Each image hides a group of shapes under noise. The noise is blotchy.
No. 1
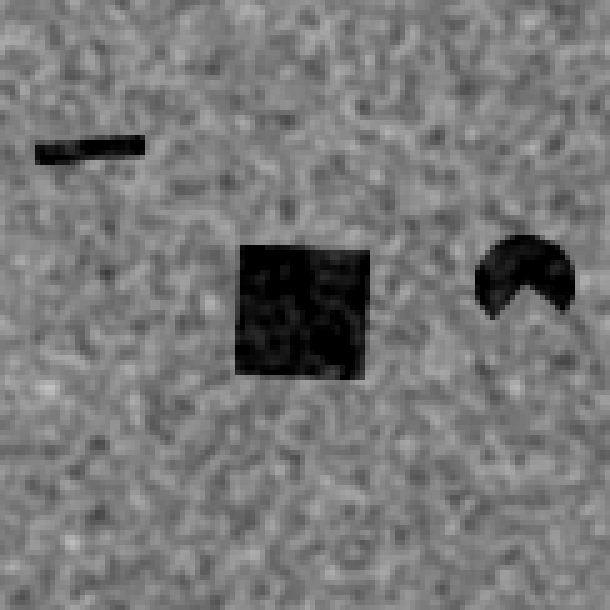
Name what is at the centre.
square
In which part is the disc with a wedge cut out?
middle right
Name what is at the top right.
nothing
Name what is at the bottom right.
nothing
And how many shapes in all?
3
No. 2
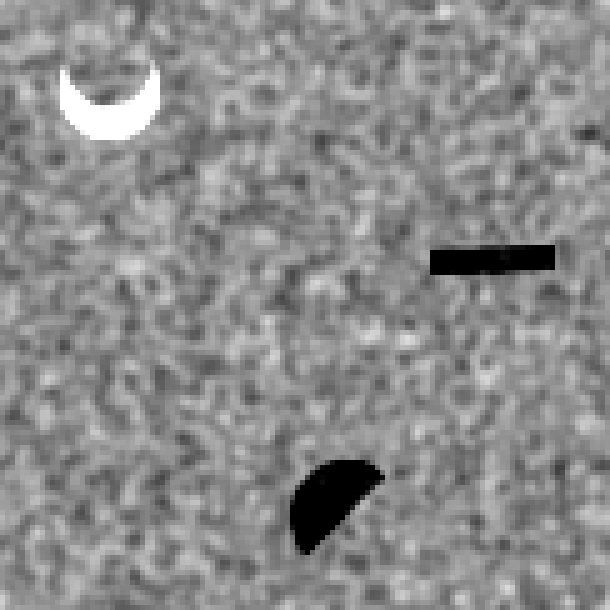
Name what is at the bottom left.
nothing
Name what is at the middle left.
nothing
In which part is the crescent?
top left
